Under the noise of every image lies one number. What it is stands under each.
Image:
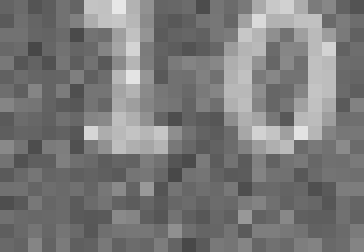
10
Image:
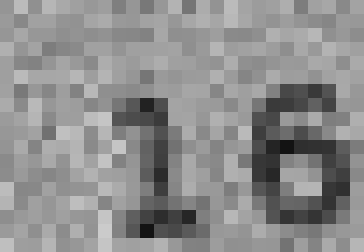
16
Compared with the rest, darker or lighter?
darker
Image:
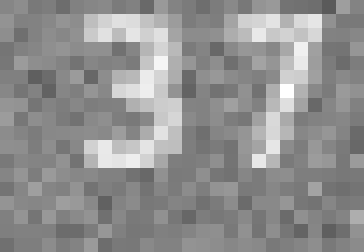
37
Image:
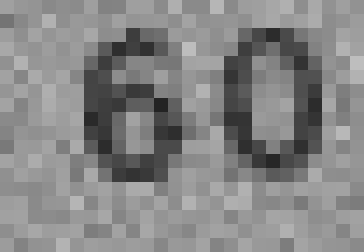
60
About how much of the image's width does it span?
two thirds
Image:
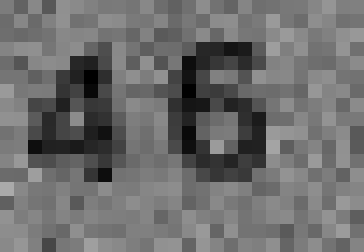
46
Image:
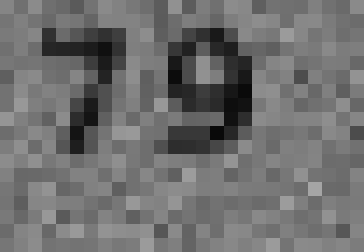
79
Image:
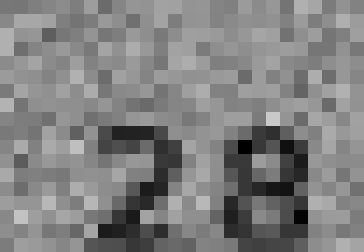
28
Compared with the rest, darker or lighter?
darker
